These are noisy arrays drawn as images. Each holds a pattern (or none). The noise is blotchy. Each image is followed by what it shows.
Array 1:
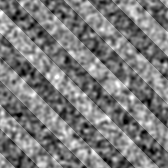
diagonal stripes
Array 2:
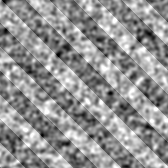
diagonal stripes
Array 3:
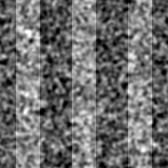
vertical stripes
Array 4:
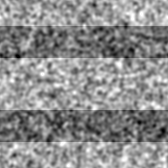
horizontal stripes
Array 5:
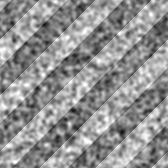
diagonal stripes
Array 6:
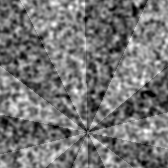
spokes from one point
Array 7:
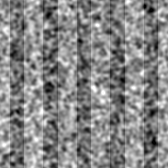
vertical stripes
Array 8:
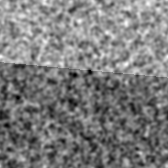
a sharp edge
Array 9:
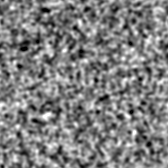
only noise
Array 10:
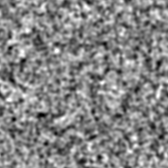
only noise
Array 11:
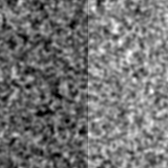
a sharp edge
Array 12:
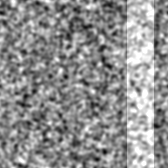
one vertical stripe
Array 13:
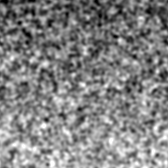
a smooth slope
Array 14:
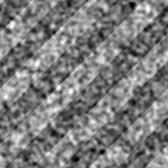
diagonal stripes
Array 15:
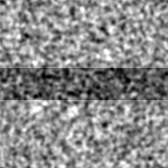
one horizontal stripe
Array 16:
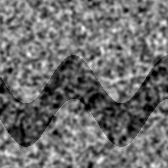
a wavy band
